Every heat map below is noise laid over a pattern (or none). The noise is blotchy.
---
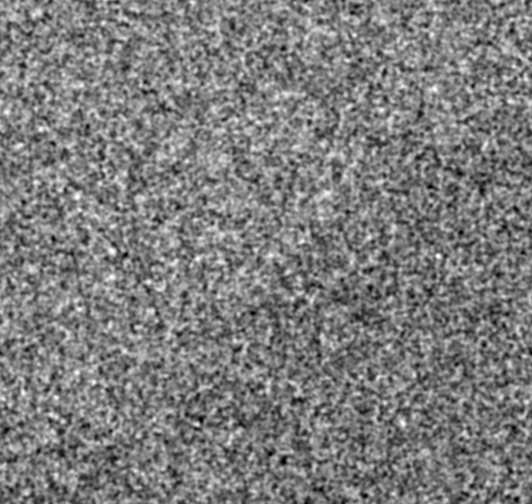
a sharp edge
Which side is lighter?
top left
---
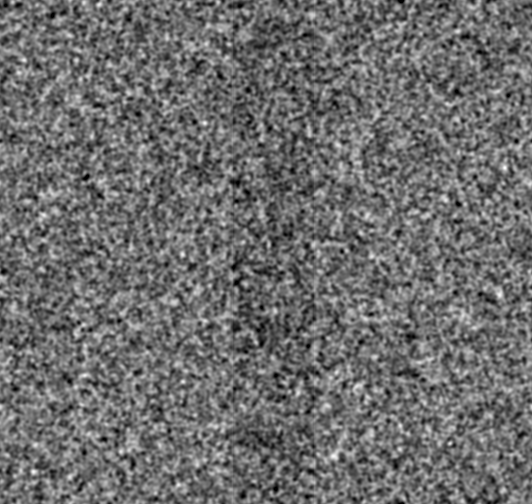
one vertical stripe
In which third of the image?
middle
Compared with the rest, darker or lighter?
darker
